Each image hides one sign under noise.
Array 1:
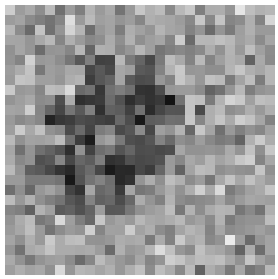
hash sign
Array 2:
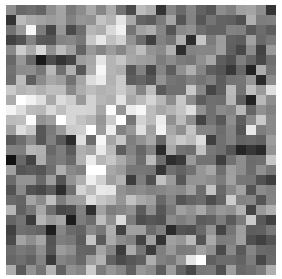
plus sign
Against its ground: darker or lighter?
lighter
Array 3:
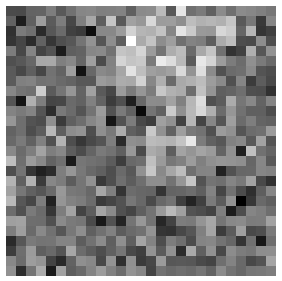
pilcrow
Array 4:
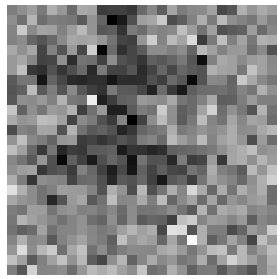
plus-minus sign
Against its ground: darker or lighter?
darker
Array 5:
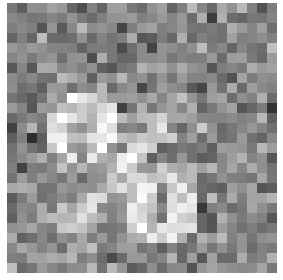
percent sign
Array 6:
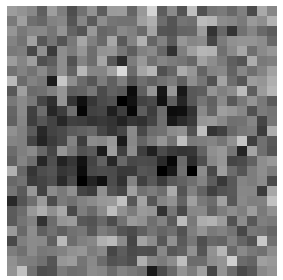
equals sign
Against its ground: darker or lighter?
darker
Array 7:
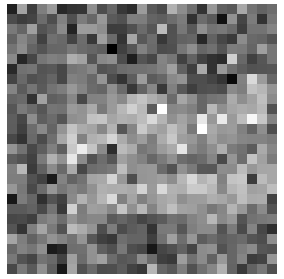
approximately sign
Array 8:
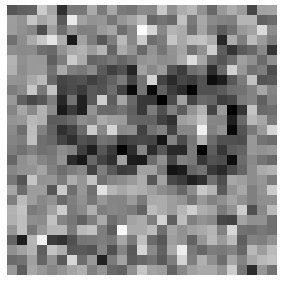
infinity sign
